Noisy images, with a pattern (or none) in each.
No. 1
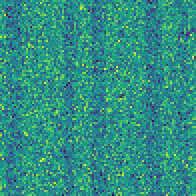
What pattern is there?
bands of columns
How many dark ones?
5
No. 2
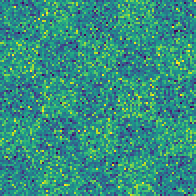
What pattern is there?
a checkerboard
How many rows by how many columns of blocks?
5 by 5
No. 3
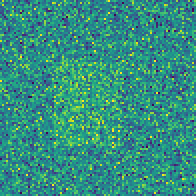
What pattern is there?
one block
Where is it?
centre
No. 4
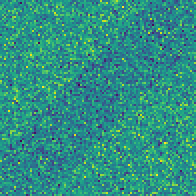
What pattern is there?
a diagonal band
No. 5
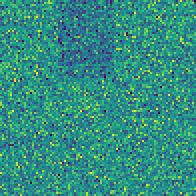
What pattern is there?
one block
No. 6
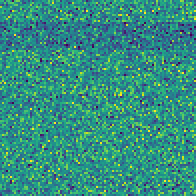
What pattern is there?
one band of rows
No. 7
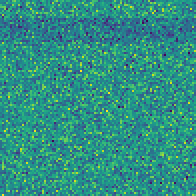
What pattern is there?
one band of rows
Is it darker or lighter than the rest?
darker
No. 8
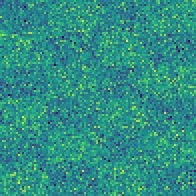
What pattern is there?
a checkerboard
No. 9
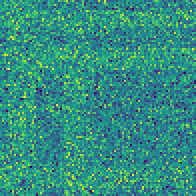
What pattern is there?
bands of rows crossing bands of columns
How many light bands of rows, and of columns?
3 and 2
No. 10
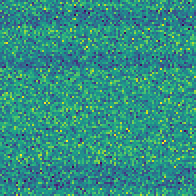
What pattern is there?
bands of rows
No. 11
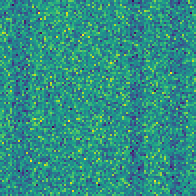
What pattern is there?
bands of columns
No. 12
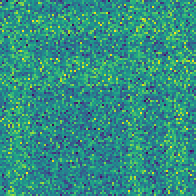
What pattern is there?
bands of rows crossing bands of columns
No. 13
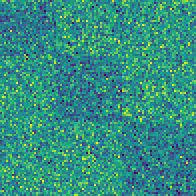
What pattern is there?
blocks along the diagonal
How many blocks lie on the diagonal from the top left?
3
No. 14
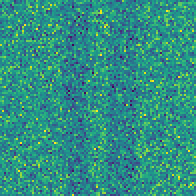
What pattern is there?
bands of columns
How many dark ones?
2
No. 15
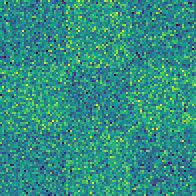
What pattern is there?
a checkerboard
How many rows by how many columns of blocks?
3 by 3
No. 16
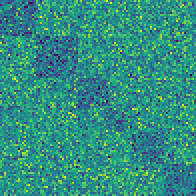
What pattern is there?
blocks along the diagonal
